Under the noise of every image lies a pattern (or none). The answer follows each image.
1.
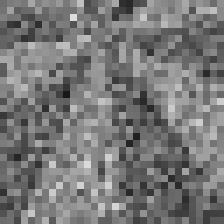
spokes from one point
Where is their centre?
top middle
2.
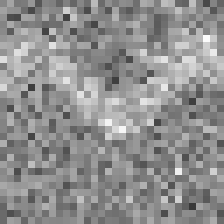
a wavy band
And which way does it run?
left to right
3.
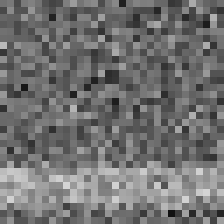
one horizontal stripe
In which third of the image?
bottom
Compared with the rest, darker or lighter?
lighter
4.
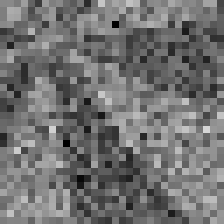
spokes from one point
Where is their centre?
top left
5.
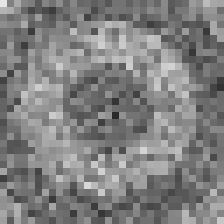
rings round one point
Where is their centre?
centre
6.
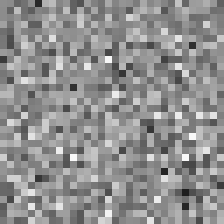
only noise
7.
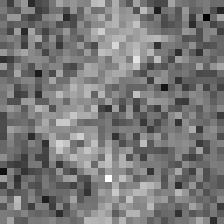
a wavy band
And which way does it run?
top to bottom
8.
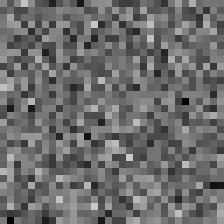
only noise
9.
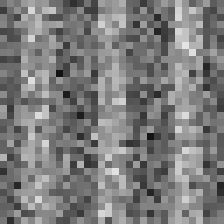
vertical stripes
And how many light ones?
3
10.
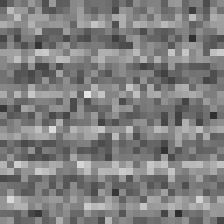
horizontal stripes
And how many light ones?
6
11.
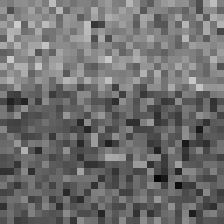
a sharp edge
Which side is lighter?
top
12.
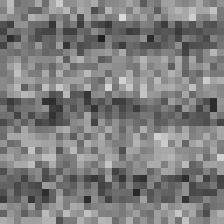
horizontal stripes
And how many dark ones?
3
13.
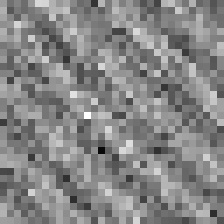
diagonal stripes
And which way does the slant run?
top left to bottom right
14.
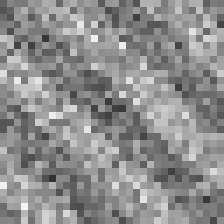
diagonal stripes
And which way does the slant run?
top left to bottom right
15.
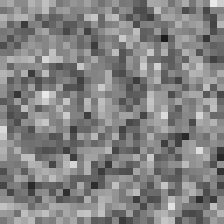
rings round one point
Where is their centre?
middle left
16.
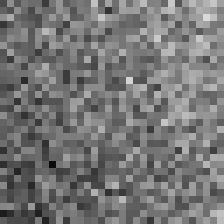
a smooth slope
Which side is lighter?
top right
